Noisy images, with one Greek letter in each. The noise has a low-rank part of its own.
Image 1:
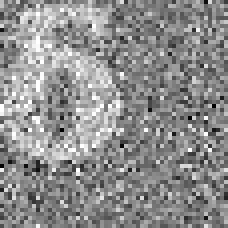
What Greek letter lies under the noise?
delta
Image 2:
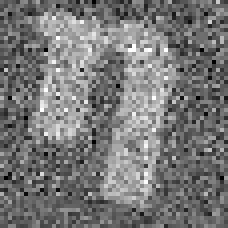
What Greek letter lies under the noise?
eta
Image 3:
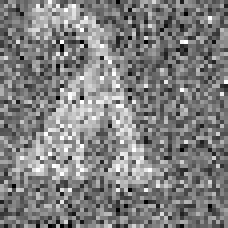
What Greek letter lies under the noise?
lambda
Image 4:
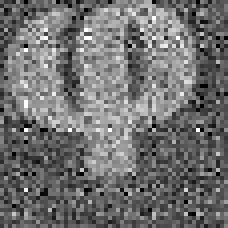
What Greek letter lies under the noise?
phi
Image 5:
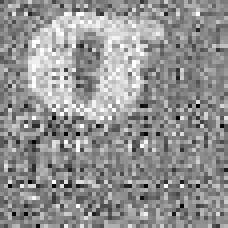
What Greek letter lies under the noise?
sigma
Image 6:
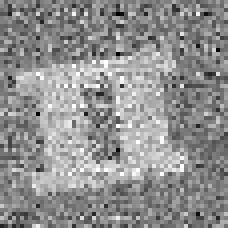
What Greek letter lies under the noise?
pi
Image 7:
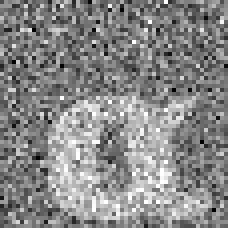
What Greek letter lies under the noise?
alpha
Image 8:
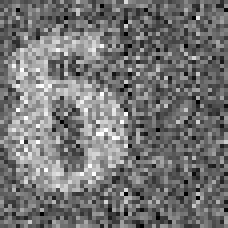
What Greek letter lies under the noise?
delta
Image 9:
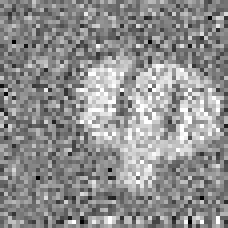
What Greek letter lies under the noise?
phi
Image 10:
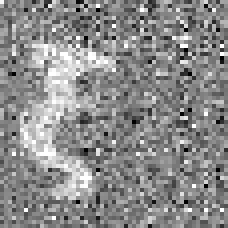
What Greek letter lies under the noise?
xi
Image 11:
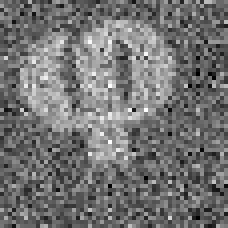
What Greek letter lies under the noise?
phi
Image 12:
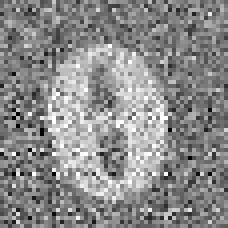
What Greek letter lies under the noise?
theta
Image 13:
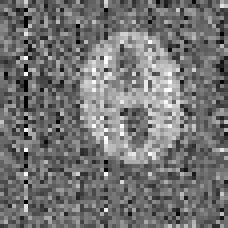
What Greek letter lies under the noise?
theta
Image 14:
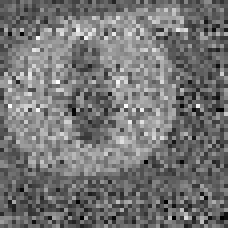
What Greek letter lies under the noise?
sigma
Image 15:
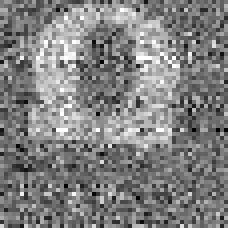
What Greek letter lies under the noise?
omega
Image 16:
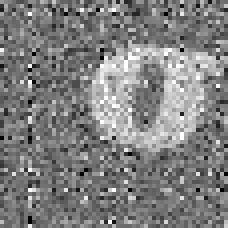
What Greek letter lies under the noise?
sigma
